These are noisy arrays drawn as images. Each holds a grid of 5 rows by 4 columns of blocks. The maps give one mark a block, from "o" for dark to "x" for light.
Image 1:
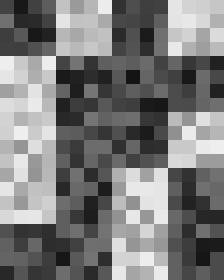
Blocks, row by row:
oxox
xooo
xoox
xoxo
ooxo
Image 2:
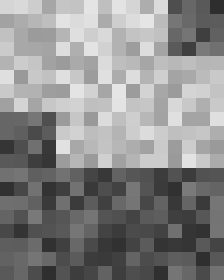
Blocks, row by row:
xxxo
xxxx
oxxx
oooo
oooo
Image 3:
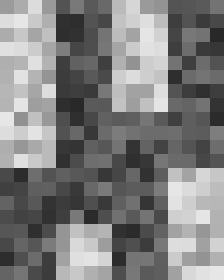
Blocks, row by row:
xoxo
xoxo
xooo
ooox
oxox
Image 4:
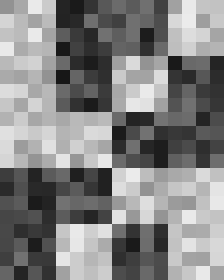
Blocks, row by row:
xoox
xoxo
xxoo
ooxx
oxox
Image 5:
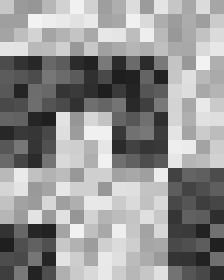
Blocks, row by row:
xxxx
ooox
oxox
xxxo
oxxo
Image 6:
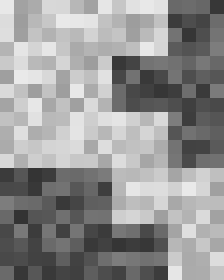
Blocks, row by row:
xxxo
xxoo
xxxo
ooxx
ooox
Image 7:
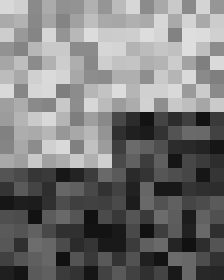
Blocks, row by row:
xxxx
xxxx
xxoo
oooo
oooo
